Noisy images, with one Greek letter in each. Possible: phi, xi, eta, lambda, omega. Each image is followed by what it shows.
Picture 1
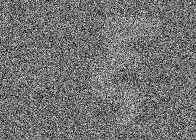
xi
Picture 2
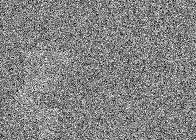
xi
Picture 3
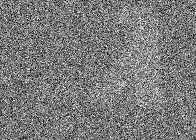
lambda
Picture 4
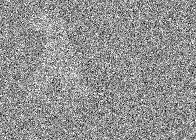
lambda
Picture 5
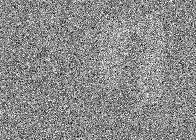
eta
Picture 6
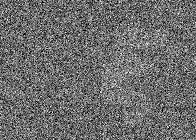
xi
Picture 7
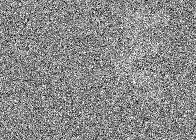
xi
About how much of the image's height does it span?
two thirds
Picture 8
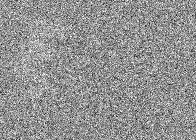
xi
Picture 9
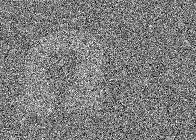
omega
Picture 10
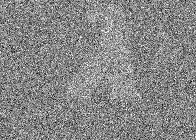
lambda
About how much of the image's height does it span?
two thirds
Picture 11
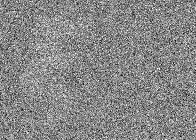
xi
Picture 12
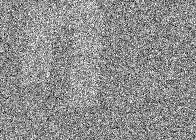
eta
